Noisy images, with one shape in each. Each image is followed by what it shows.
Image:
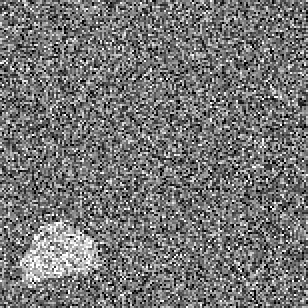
light cloud, bottom left
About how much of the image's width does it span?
a quarter
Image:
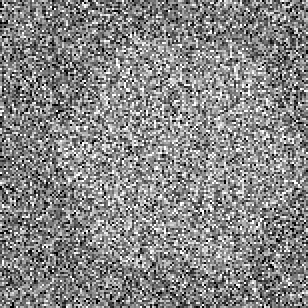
light flower
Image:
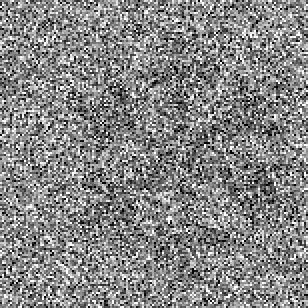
dark snowflake
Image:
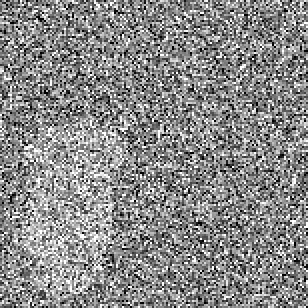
light footprint
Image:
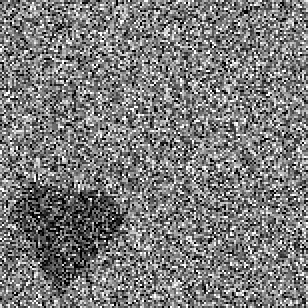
dark heart, bottom left
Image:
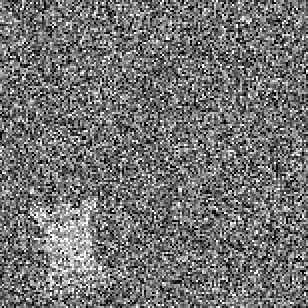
light chess rook, bottom left
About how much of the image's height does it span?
a third
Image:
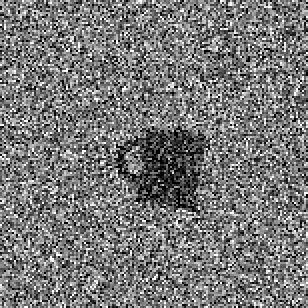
dark cup, centre
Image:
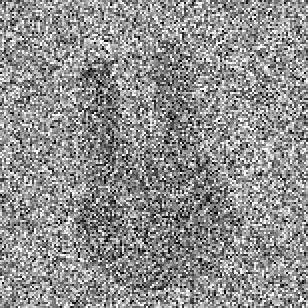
dark rabbit's head
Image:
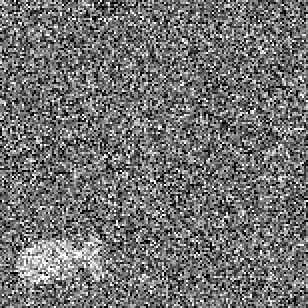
light fish, bottom left
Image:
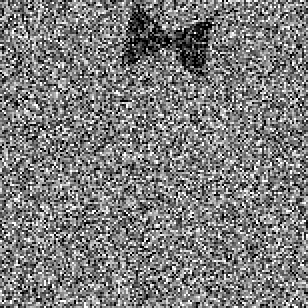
dark bow tie, top middle
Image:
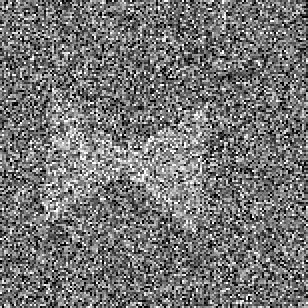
light bow tie
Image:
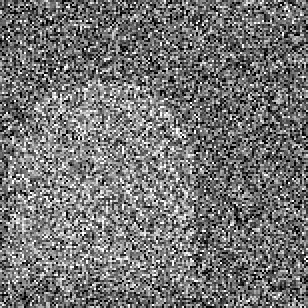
light ghost
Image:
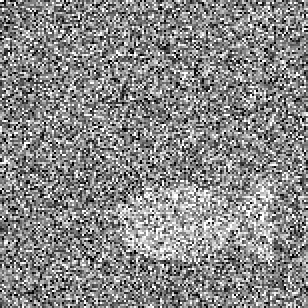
light fish
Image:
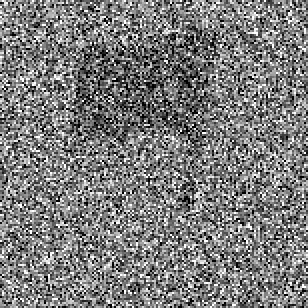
dark flag
